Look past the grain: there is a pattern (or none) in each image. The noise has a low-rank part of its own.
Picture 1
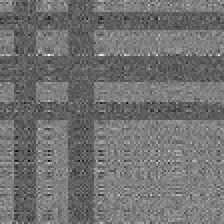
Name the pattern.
bands of rows crossing bands of columns
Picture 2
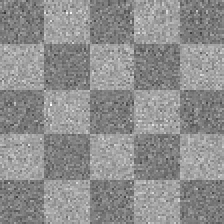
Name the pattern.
a checkerboard
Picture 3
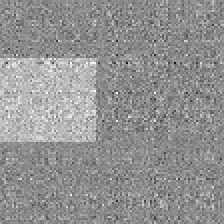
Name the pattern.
one block
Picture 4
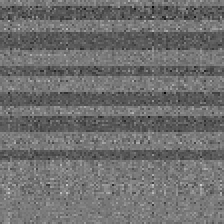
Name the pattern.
bands of rows
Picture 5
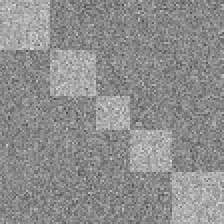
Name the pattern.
blocks along the diagonal
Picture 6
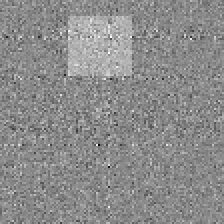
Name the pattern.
one block
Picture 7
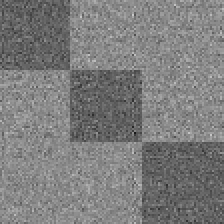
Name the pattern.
blocks along the diagonal
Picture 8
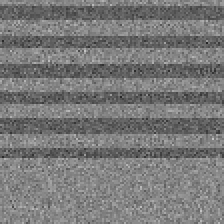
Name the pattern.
bands of rows
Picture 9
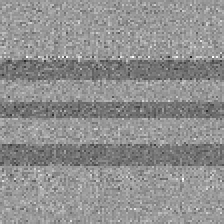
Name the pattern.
bands of rows
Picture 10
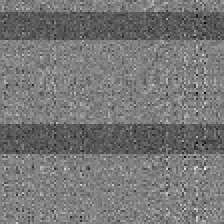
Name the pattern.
bands of rows
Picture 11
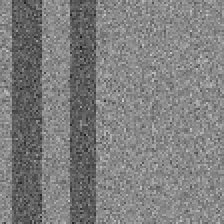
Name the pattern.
bands of columns
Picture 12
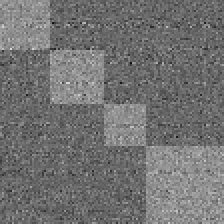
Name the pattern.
blocks along the diagonal
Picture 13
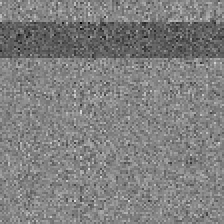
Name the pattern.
one band of rows
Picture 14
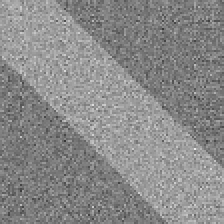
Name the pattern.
a diagonal band
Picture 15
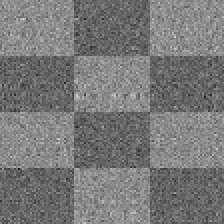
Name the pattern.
a checkerboard
